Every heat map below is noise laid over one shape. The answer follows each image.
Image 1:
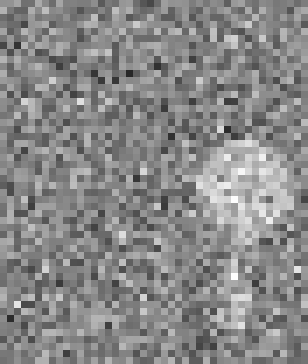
lollipop
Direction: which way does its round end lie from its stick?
up
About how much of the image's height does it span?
half
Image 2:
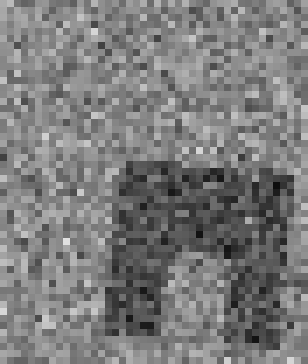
square with a notch
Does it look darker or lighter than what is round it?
darker
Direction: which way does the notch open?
down
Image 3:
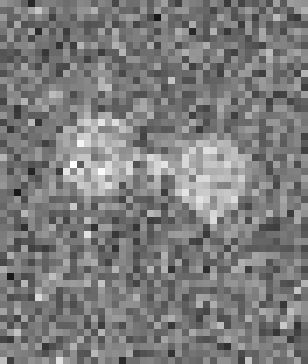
dumbbell
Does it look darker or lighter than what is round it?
lighter
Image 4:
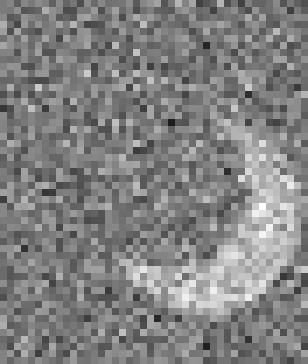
crescent
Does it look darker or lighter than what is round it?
lighter
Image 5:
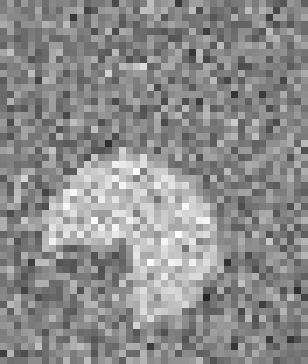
disc with a wedge cut out
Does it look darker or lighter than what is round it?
lighter
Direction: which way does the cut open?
down and left
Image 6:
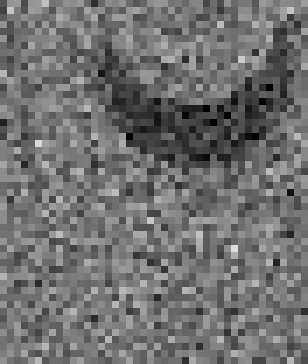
crescent
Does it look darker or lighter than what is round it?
darker
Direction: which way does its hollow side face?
up
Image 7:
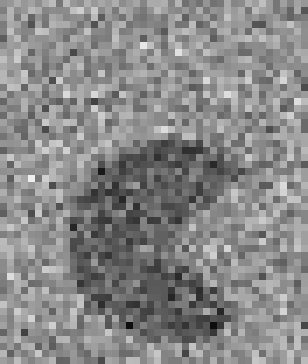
disc with a wedge cut out
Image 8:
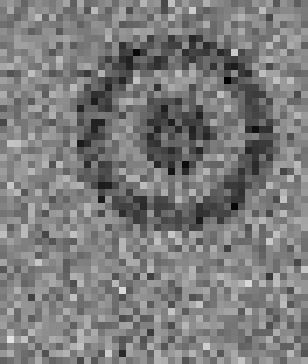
bullseye
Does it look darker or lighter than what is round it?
darker
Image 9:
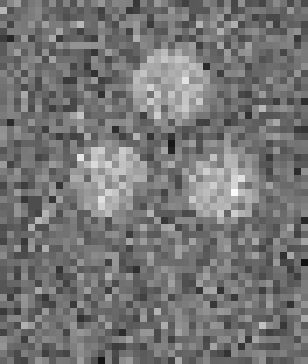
three dots
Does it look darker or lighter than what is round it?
lighter
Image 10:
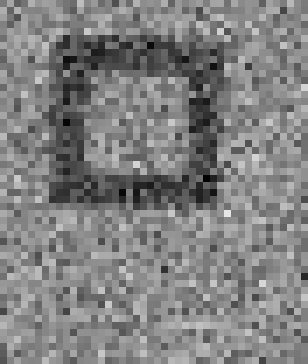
square frame
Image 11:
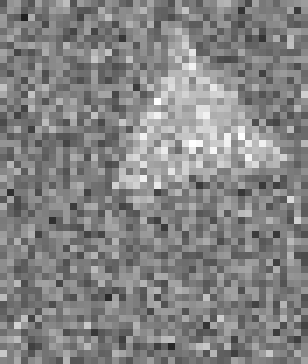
triangle
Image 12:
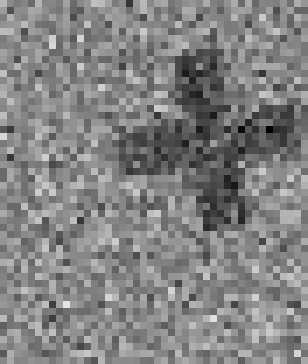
cross
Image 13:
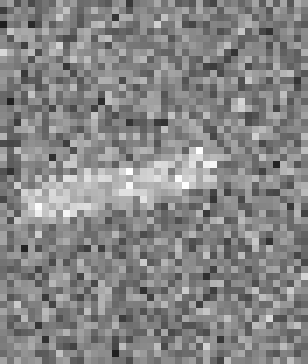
bar
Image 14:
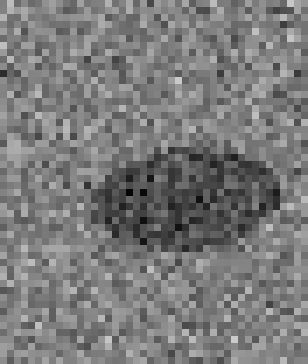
ellipse
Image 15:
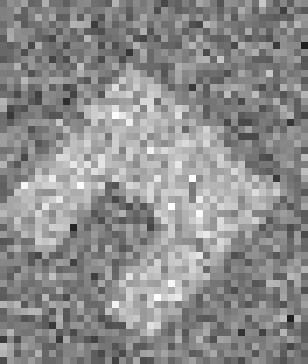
square with a notch
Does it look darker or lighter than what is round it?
lighter
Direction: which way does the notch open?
down and left
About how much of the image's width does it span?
nearly all
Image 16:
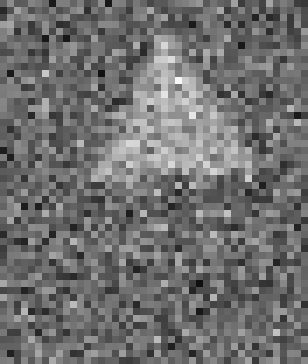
triangle
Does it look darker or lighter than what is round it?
lighter
